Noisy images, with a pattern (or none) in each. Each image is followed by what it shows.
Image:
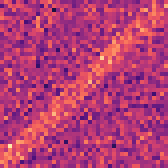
a diagonal band
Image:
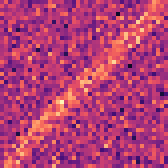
a diagonal band
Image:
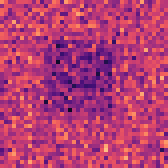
one block
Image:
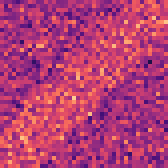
a diagonal band
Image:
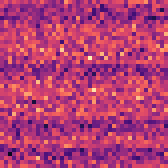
bands of rows
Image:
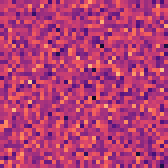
only noise
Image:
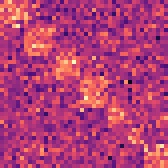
blocks along the diagonal
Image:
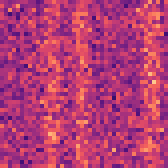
bands of columns
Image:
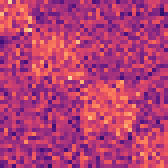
blocks along the diagonal
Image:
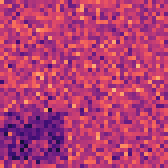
one block
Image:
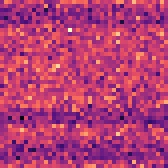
bands of rows
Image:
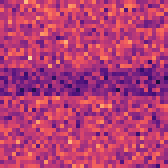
one band of rows
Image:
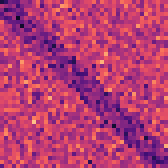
a diagonal band
